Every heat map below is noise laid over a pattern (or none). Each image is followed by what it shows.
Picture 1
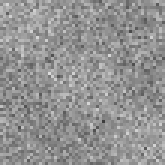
blocks along the diagonal
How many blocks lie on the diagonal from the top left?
3
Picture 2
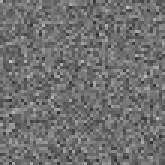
only noise
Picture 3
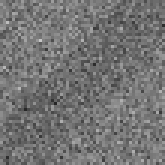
a diagonal band
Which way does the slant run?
bottom left to top right
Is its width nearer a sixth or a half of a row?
a half
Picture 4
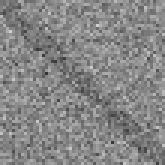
a diagonal band
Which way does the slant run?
top left to bottom right
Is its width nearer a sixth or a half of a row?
a sixth
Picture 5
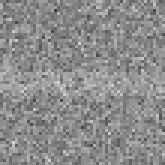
one band of rows
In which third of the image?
middle
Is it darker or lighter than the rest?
lighter
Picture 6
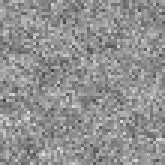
a checkerboard
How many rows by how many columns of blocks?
6 by 4
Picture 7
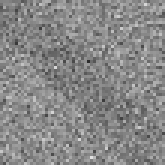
a diagonal band
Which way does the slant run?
top left to bottom right
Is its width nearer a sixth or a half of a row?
a half
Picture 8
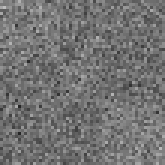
blocks along the diagonal
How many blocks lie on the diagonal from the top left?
3
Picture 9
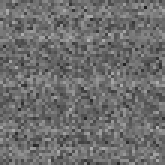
bands of rows
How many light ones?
5
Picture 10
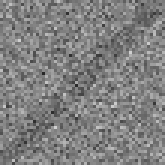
a diagonal band
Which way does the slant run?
bottom left to top right
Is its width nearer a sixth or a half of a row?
a sixth
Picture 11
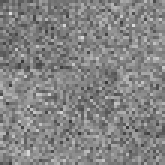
blocks along the diagonal
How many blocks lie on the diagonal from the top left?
3
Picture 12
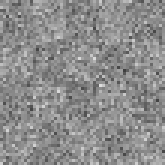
a checkerboard
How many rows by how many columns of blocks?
4 by 5
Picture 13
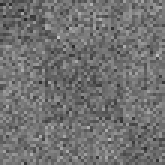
blocks along the diagonal
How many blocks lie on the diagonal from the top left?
3
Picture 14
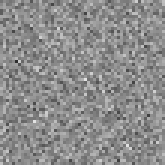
only noise
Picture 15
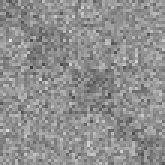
blocks along the diagonal
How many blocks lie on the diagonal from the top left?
5
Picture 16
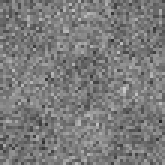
a checkerboard
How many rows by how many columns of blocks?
3 by 3
